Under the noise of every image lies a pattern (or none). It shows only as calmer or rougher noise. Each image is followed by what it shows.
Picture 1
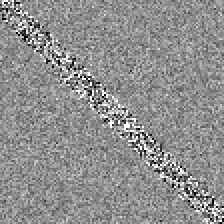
a diagonal band
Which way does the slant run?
top left to bottom right
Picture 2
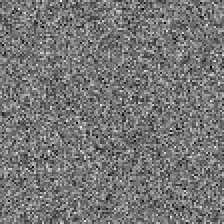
only noise
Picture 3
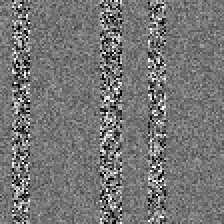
bands of columns
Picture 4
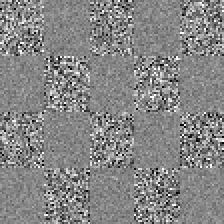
a checkerboard
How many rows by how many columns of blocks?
4 by 5
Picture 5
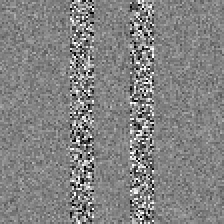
bands of columns
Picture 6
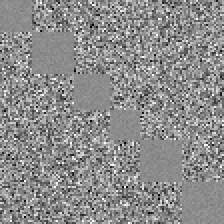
blocks along the diagonal
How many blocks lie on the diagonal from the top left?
6
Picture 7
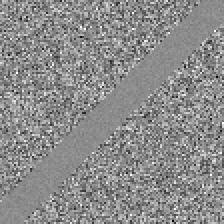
a diagonal band
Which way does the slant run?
bottom left to top right
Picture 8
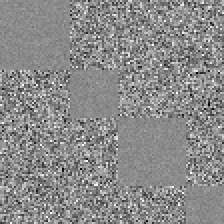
blocks along the diagonal
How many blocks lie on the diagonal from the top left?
4
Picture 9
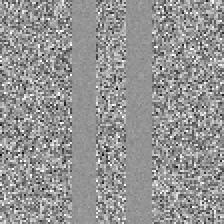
bands of columns
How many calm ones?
2
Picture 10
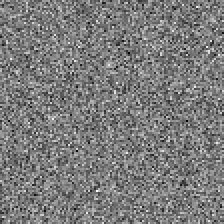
only noise
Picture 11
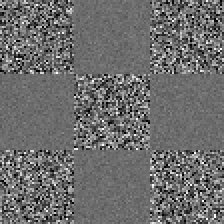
a checkerboard
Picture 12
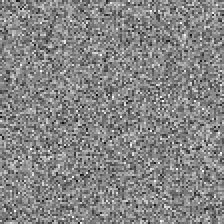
only noise
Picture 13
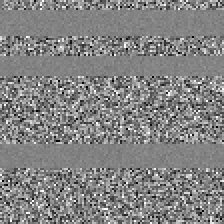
bands of rows
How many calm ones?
3
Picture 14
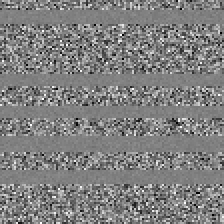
bands of rows
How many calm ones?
5
